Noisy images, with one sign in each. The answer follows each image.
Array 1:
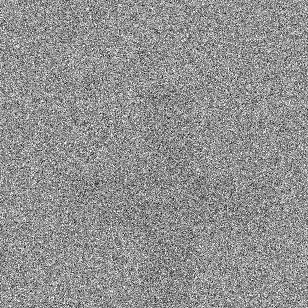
plus sign
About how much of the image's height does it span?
two thirds
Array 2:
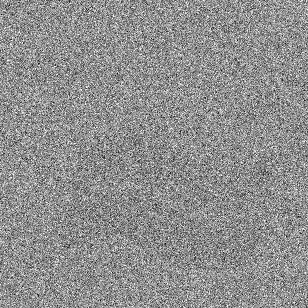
approximately sign
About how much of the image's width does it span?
two thirds
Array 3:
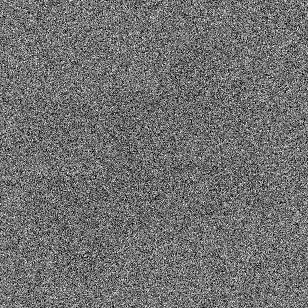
not-equal sign
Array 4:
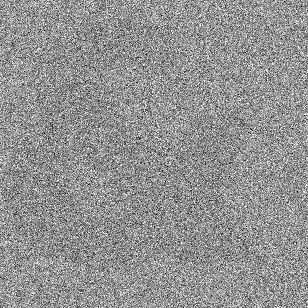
ampersand
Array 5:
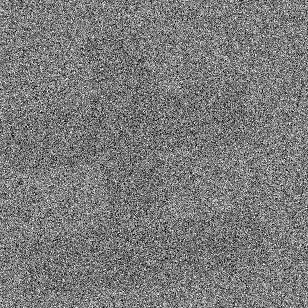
plus-minus sign
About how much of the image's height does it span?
nearly all
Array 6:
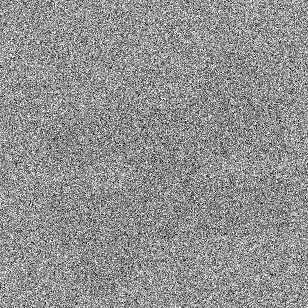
not-equal sign
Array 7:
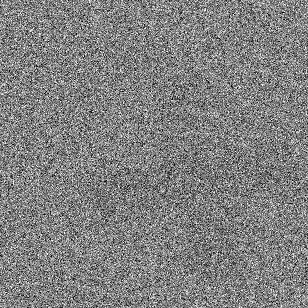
plus sign
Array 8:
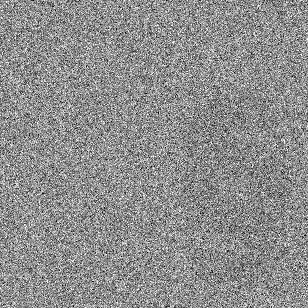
section sign
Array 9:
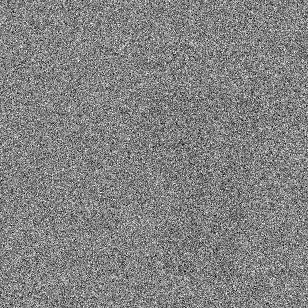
pilcrow
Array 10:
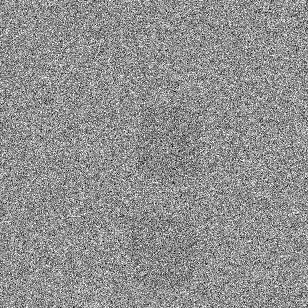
colon
